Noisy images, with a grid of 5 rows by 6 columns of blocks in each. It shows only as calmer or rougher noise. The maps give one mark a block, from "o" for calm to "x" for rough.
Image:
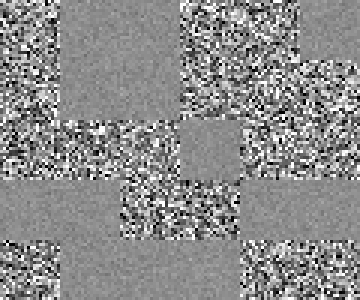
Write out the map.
xooxxo
xooxxx
xxxoxx
ooxxoo
xoooxx
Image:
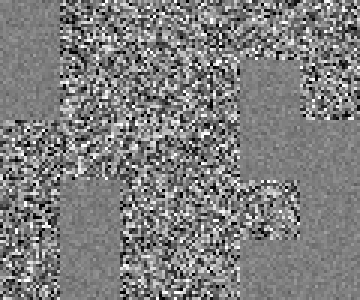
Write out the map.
oxxxxx
oxxxox
xxxxoo
xoxxxo
xoxxoo
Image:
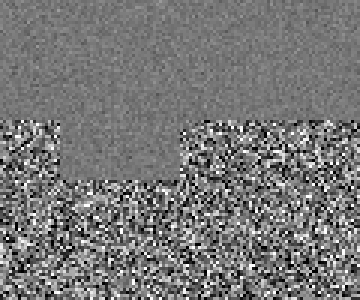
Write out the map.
oooooo
oooooo
xooxxx
xxxxxx
xxxxxx
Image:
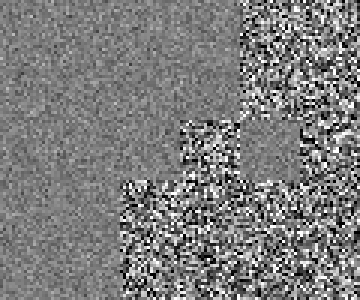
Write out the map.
ooooxx
ooooxx
oooxox
ooxxxx
ooxxxx
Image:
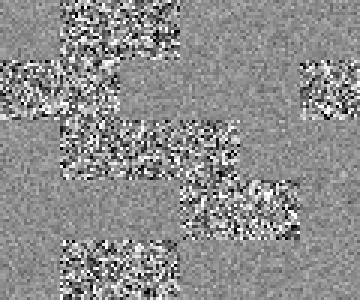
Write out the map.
oxxooo
xxooox
oxxxoo
oooxxo
oxxooo
